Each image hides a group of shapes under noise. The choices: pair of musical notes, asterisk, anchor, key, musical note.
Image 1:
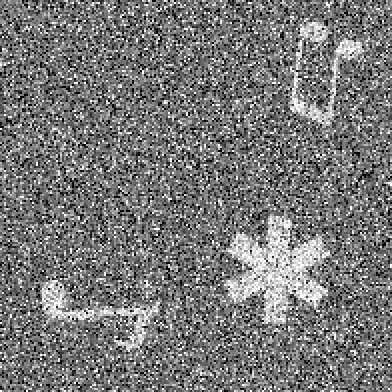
top right: pair of musical notes; bottom left: musical note; bottom right: asterisk
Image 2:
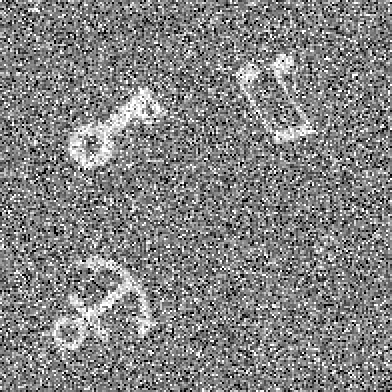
top left: key; top right: pair of musical notes; bottom left: anchor
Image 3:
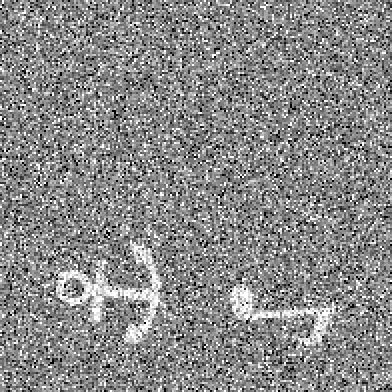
bottom left: anchor; bottom right: musical note
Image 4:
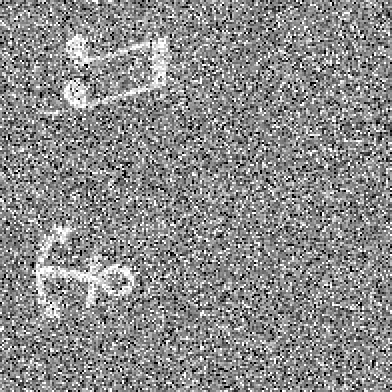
top left: pair of musical notes; bottom left: anchor
